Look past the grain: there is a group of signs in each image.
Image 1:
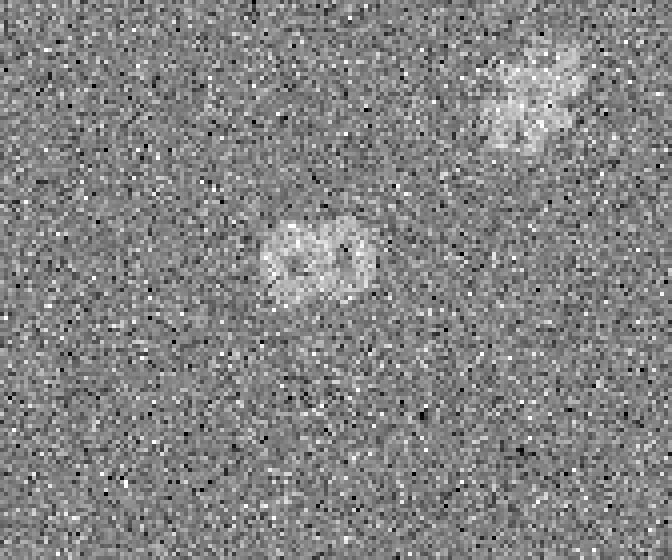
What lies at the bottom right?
nothing
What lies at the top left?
nothing
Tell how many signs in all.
2
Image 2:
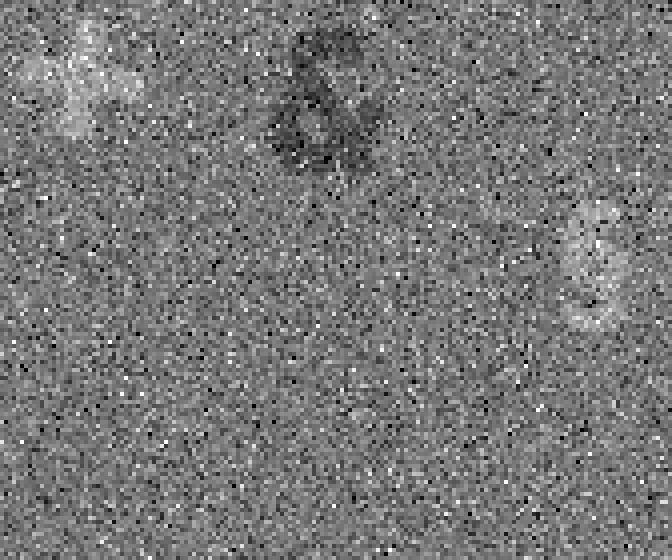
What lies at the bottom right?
nothing
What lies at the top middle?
ampersand
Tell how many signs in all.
3
